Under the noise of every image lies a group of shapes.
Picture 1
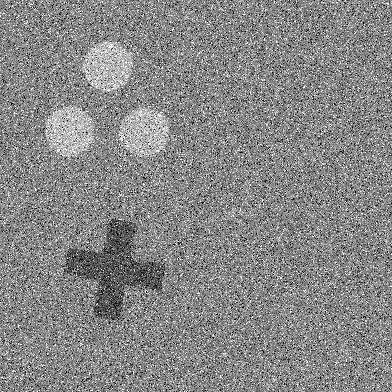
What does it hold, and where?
top left: light three dots; bottom left: dark cross
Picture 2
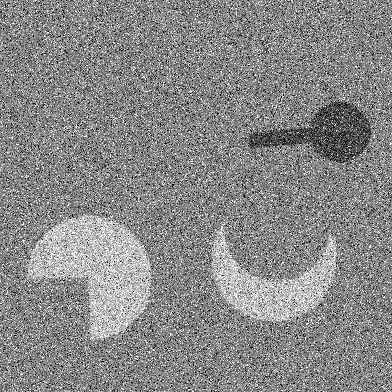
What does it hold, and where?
top right: dark lollipop; bottom left: light disc with a wedge cut out; bottom right: light crescent
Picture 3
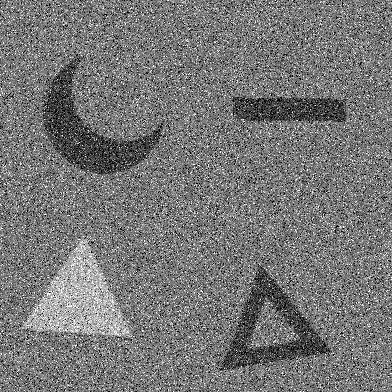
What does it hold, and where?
top left: dark crescent; top right: dark bar; bottom left: light triangle; bottom right: dark triangle frame
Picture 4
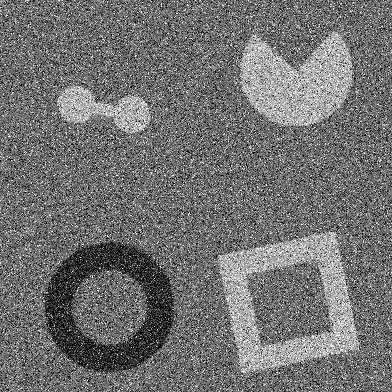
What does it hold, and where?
top left: light dumbbell; top right: light disc with a wedge cut out; bottom left: dark ring; bottom right: light square frame
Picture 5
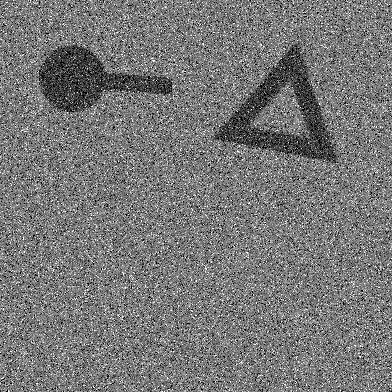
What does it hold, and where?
top left: dark lollipop; top right: dark triangle frame
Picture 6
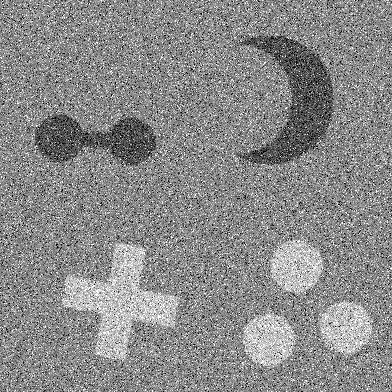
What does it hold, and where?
top left: dark dumbbell; top right: dark crescent; bottom left: light cross; bottom right: light three dots
